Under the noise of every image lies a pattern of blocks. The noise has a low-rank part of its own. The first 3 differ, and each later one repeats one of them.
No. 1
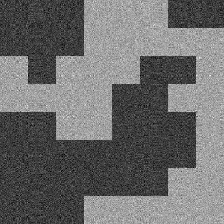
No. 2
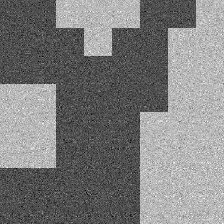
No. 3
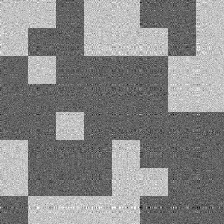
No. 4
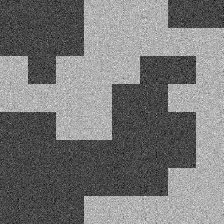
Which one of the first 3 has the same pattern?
1
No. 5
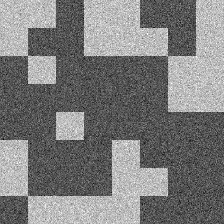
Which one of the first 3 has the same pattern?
3
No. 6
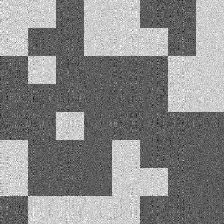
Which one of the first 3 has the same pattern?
3
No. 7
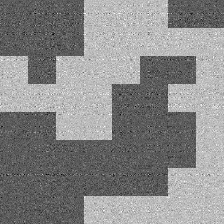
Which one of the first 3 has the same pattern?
1
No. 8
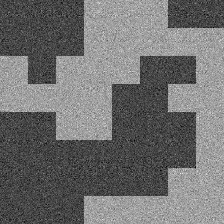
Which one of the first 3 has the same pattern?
1
